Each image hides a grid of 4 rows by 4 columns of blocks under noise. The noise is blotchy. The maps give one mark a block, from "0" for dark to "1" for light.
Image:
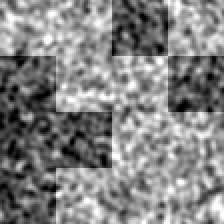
1 1 0 1
0 1 1 0
0 0 1 1
0 1 1 1
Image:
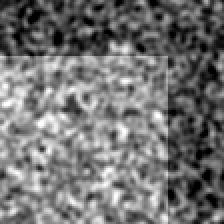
0 0 0 0
1 1 1 0
1 1 1 0
1 1 1 0
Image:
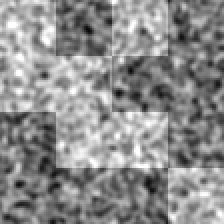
1 0 1 0
1 1 0 0
0 1 1 0
0 0 0 1
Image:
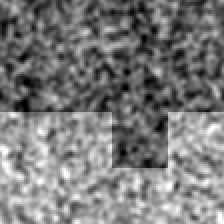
0 0 0 0
0 0 0 0
1 1 0 1
1 1 1 1
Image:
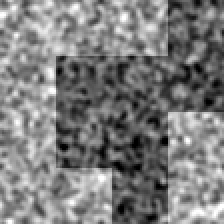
1 1 1 0
1 0 0 0
1 0 0 1
1 1 0 1
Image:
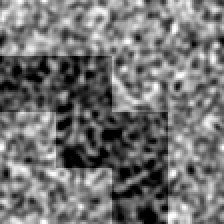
1 1 1 1
0 0 1 1
1 0 0 1
1 1 0 1
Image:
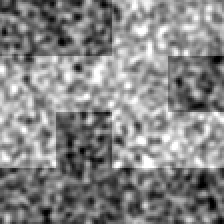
0 0 1 1
1 1 1 0
1 0 1 1
0 0 0 0
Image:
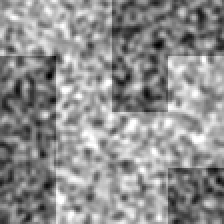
1 1 0 0
0 1 0 1
0 1 1 1
0 1 1 0
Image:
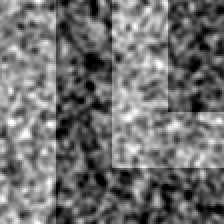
1 0 1 0
1 0 1 0
1 0 1 1
1 0 0 0
